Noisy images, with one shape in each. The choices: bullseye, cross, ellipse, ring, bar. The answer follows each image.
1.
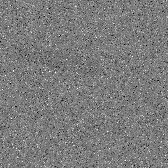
bar
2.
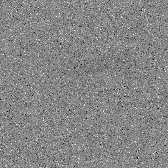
bar
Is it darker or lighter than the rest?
darker
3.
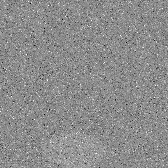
ellipse
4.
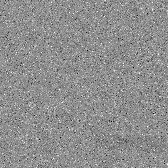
bar
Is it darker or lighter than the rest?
darker
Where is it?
bottom right
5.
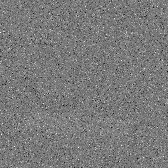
bar
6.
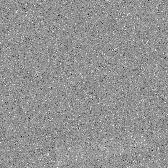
bar
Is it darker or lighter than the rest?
lighter
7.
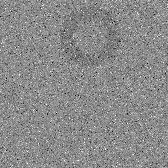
ring
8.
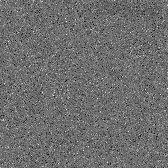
bar
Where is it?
top right
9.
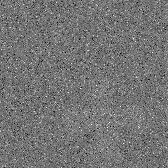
cross
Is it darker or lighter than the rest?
lighter
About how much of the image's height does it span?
half
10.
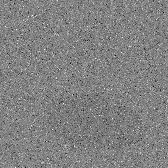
ellipse
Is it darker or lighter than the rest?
darker
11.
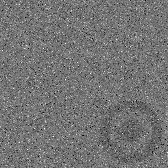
bullseye
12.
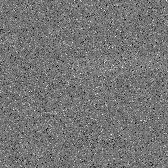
bar
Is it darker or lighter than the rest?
lighter
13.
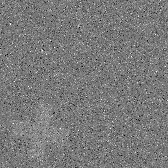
cross
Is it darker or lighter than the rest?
lighter
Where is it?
bottom left
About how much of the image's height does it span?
a third
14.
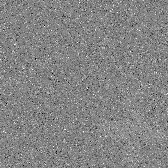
cross
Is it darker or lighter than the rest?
lighter
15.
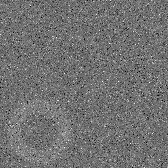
ring
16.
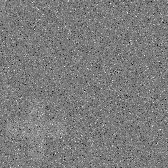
cross
